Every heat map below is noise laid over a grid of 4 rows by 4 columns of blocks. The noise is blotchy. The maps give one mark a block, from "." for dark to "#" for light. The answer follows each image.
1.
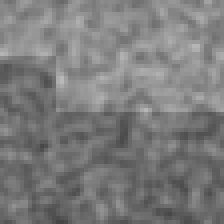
# # # #
. # # #
. . . .
. . . .
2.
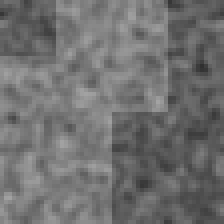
. # # .
# # # .
# # . .
# # . .
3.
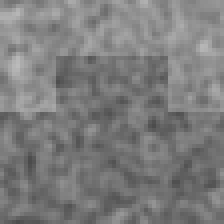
# # # #
# . . #
. . . .
. . . .
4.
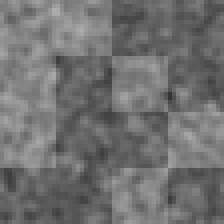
# # . .
# . # .
# . . #
. . # .
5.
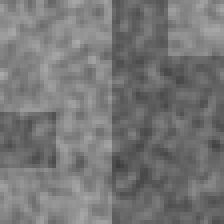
# # . #
# # . .
. # . .
# # . .
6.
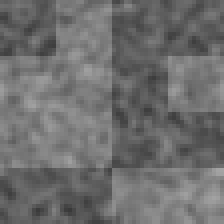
. # . .
# # . #
# # . .
. . # #
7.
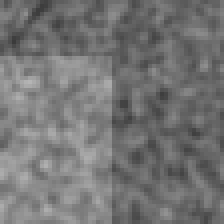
. . . .
# # . .
# # . .
# # . .
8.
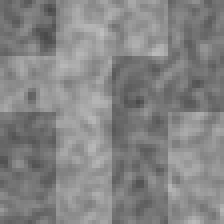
. # # .
# # . .
. # . #
. # . #
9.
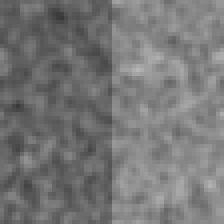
. . # #
. . # #
. . # #
. . # #
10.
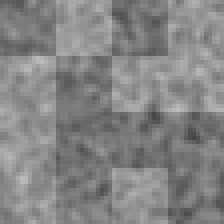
. # . #
# . # #
# . . .
# . # .
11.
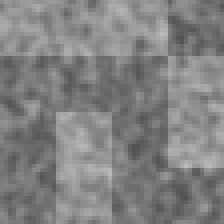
# # # .
. . . #
. # . #
. # . .
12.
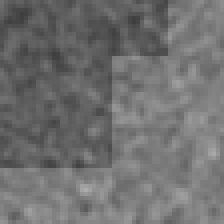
. . . #
. . # #
. . # #
# # # #
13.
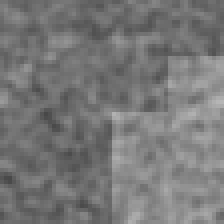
. . . .
. . . #
. . # #
. . # #
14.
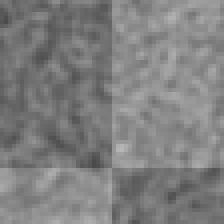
. . # #
. . # #
. . # #
# # . .
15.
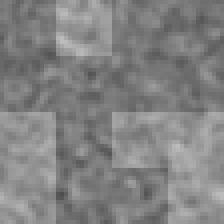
. # . .
. . . .
# . # #
# . . #
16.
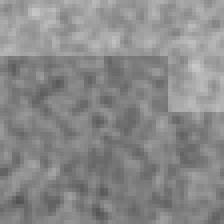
# # # #
. . . #
. . . .
. . . .
